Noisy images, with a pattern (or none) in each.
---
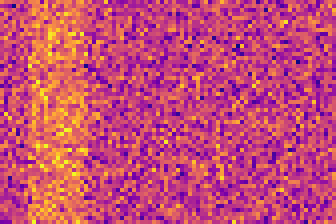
one vertical stripe
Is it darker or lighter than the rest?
lighter
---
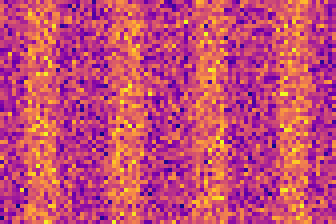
vertical stripes
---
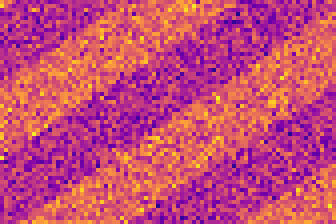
diagonal stripes
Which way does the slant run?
bottom left to top right
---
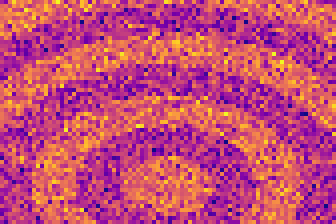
rings round one point
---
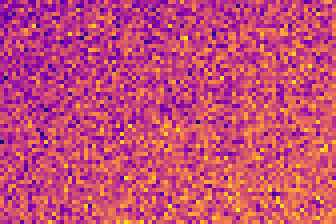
a smooth slope
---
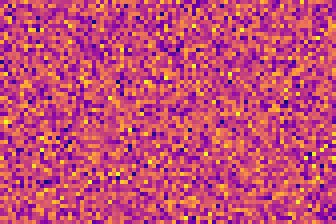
only noise
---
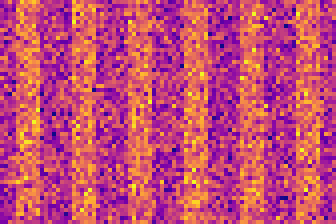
vertical stripes
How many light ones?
6
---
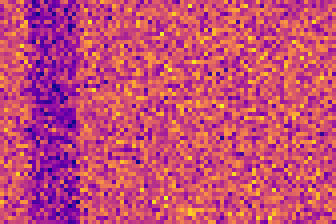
one vertical stripe
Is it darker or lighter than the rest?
darker
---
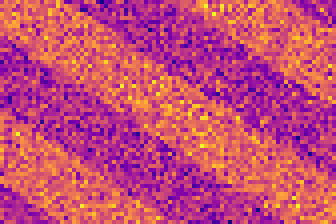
diagonal stripes
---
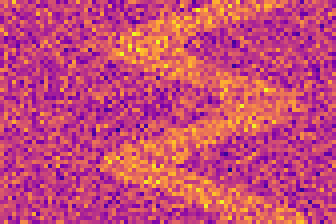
a wavy band
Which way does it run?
top to bottom
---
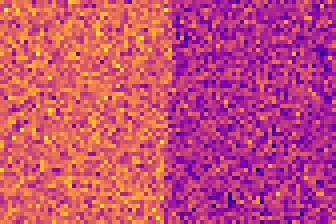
a sharp edge
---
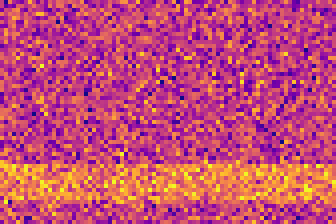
one horizontal stripe
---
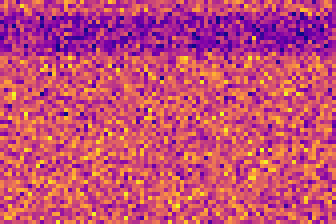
one horizontal stripe
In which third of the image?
top
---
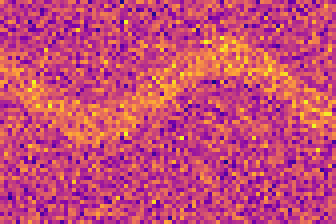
a wavy band
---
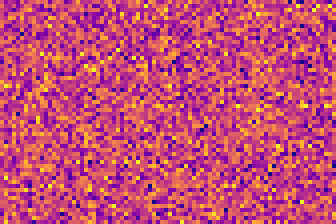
only noise
